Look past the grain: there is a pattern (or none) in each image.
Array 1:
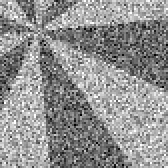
spokes from one point
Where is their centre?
top left
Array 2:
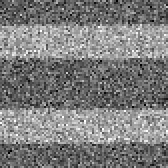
horizontal stripes
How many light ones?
2
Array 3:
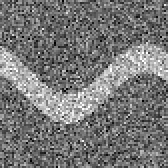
a wavy band
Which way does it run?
left to right
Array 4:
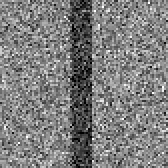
one vertical stripe
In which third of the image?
middle
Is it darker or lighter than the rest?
darker
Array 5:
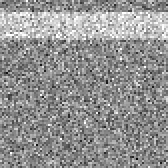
one horizontal stripe
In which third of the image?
top
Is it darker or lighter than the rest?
lighter
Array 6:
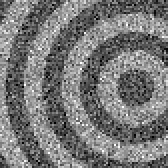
rings round one point
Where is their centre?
middle right
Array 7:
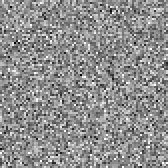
only noise
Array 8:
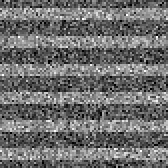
horizontal stripes
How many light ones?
6
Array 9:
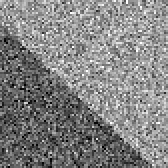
a sharp edge
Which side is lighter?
top right
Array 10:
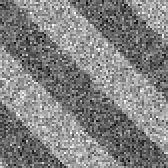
diagonal stripes
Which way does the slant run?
top left to bottom right
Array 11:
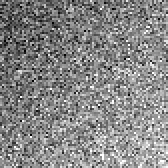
a smooth slope
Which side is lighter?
bottom right
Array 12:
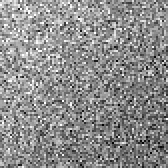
a smooth slope
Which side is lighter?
top left
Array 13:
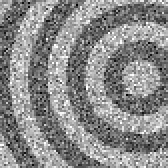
rings round one point
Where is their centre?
middle right
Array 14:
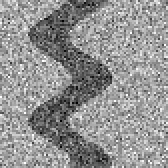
a wavy band
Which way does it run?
top to bottom
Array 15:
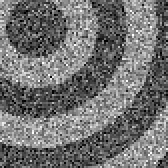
rings round one point
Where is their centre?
top left
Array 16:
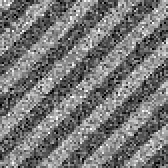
diagonal stripes
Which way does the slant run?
bottom left to top right
